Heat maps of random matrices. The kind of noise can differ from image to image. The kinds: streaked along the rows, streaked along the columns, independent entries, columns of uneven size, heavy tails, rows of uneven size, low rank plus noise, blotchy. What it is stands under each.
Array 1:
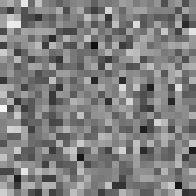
low rank plus noise
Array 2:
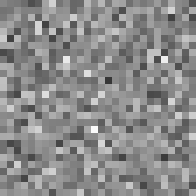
independent entries
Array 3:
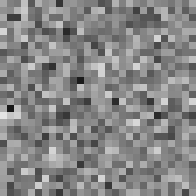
independent entries
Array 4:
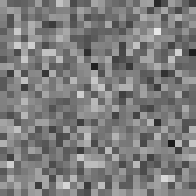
low rank plus noise
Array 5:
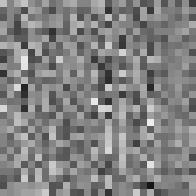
columns of uneven size
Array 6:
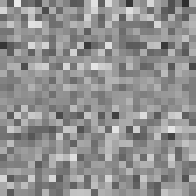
rows of uneven size
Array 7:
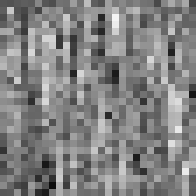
streaked along the columns
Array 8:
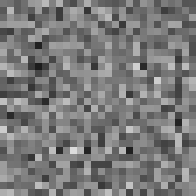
low rank plus noise
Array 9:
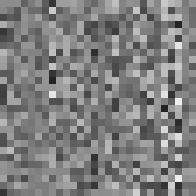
columns of uneven size
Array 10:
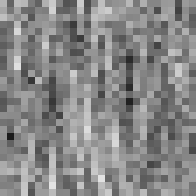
streaked along the columns
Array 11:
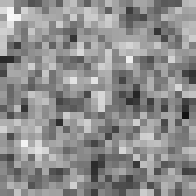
blotchy
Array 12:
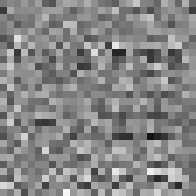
low rank plus noise
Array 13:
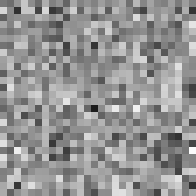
low rank plus noise
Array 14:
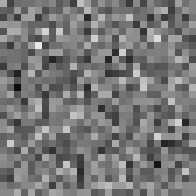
independent entries
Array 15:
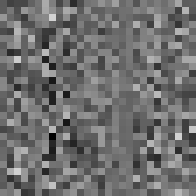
columns of uneven size
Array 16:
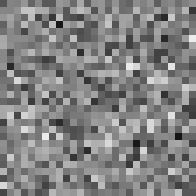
independent entries
